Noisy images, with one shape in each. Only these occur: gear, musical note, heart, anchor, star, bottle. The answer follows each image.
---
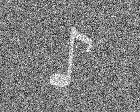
musical note
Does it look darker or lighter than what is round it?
lighter
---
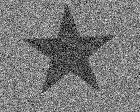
star
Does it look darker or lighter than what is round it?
darker
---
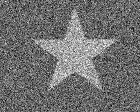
star
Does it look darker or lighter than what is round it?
lighter
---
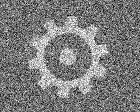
gear
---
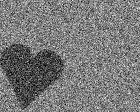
heart
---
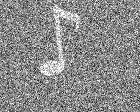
musical note
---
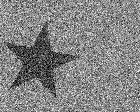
star
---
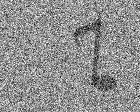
musical note
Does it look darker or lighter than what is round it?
darker
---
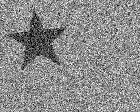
star
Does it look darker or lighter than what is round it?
darker
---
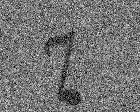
musical note
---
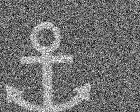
anchor
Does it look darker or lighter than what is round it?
lighter
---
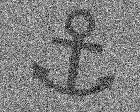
anchor
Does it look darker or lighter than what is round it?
darker
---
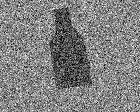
bottle
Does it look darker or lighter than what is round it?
darker
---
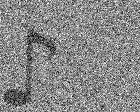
musical note
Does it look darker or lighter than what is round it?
darker
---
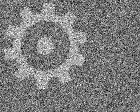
gear
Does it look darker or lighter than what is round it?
lighter
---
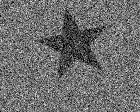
star
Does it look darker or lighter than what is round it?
darker
